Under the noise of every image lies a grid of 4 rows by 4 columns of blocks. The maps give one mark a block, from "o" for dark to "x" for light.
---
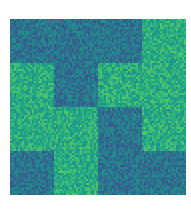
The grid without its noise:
ooox
xoxx
xxox
oxoo
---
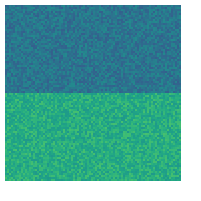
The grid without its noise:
oooo
oooo
xxxx
xxxx
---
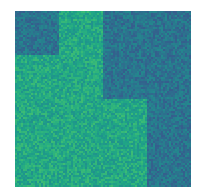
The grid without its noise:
oxoo
xxoo
xxxo
xxxo
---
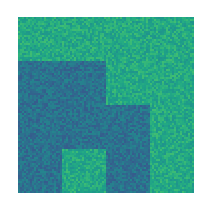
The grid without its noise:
xxxx
ooxx
ooox
oxox
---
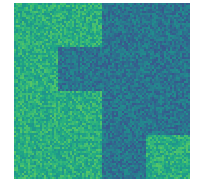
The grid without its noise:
xxoo
xooo
xxoo
xxox
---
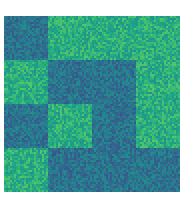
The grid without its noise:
oxxx
xoox
oxox
xooo
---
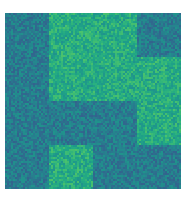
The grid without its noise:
oxxo
oxxx
ooox
oxoo
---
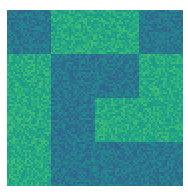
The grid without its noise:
oxxo
xoox
xoxx
xooo
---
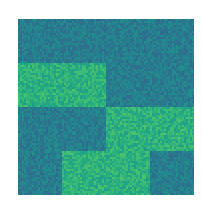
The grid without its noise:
oooo
xxoo
ooxx
oxxo
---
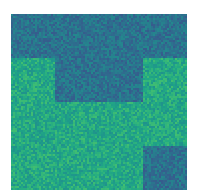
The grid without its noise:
oooo
xoox
xxxx
xxxo
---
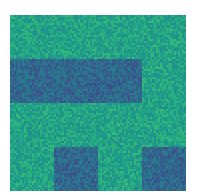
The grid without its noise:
xxxx
ooox
xxxx
xoxo
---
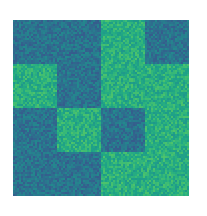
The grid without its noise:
ooxo
xoxx
oxox
ooxx
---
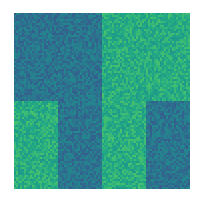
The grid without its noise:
ooxx
ooxx
xoxo
xoxo
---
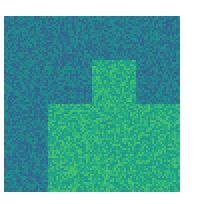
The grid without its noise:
oooo
ooxo
oxxx
oxxx
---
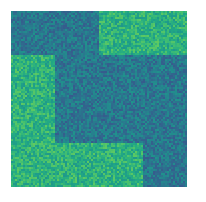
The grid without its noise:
ooxx
xooo
xooo
xxxo
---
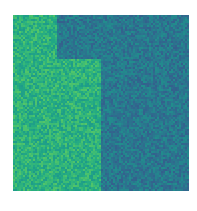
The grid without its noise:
xooo
xxoo
xxoo
xxoo
